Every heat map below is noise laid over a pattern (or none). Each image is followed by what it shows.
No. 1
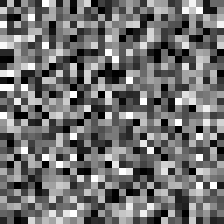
only noise
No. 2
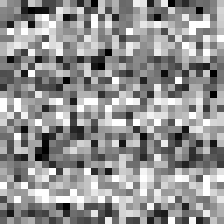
horizontal stripes
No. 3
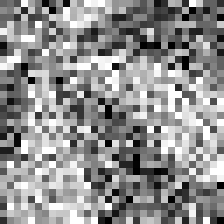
spokes from one point
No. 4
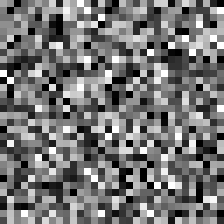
only noise
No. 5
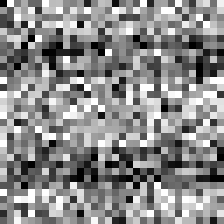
horizontal stripes
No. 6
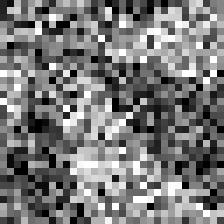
spokes from one point
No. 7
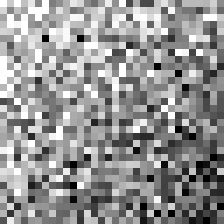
a smooth slope
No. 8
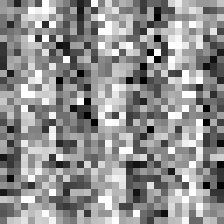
vertical stripes
